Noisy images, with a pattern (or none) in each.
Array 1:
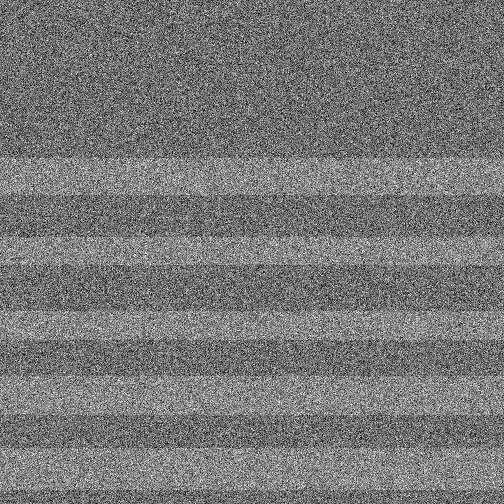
bands of rows
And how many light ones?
5
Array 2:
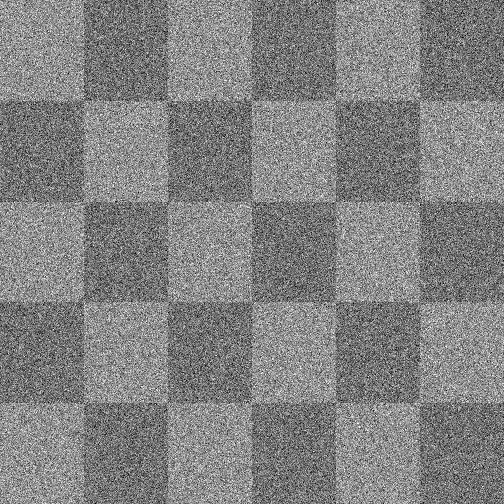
a checkerboard
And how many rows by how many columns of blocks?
5 by 6
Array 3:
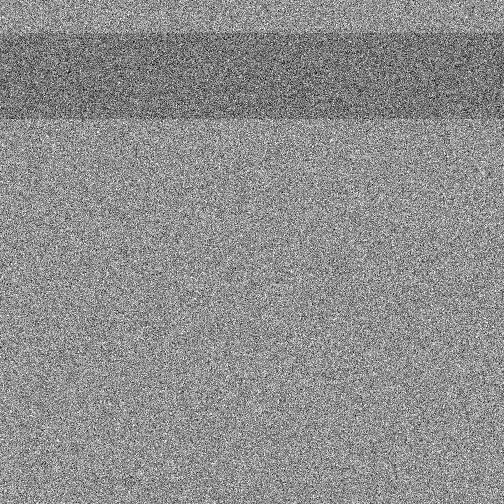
one band of rows
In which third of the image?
top
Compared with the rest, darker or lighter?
darker
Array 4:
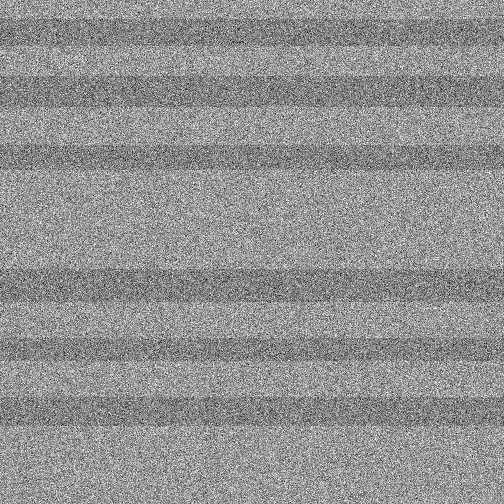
bands of rows
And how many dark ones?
6
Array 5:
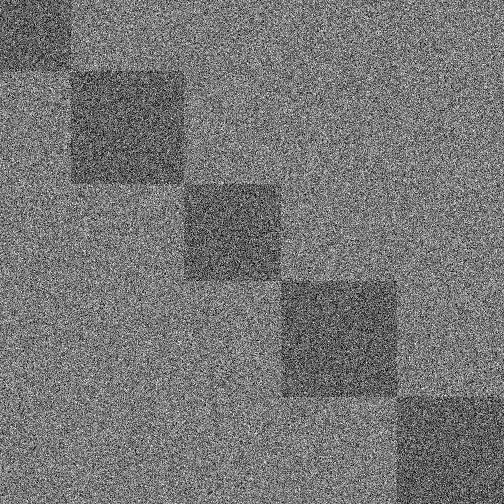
blocks along the diagonal
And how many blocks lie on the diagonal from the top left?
5
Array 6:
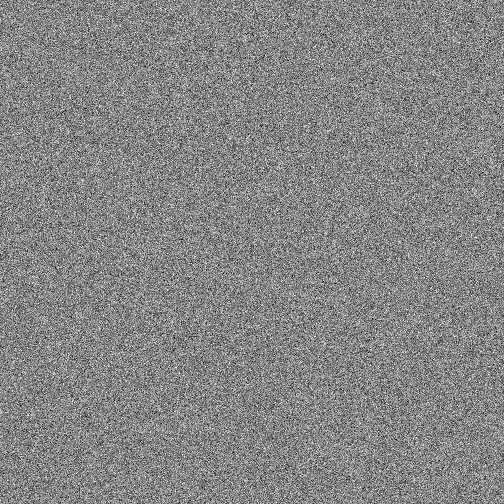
only noise
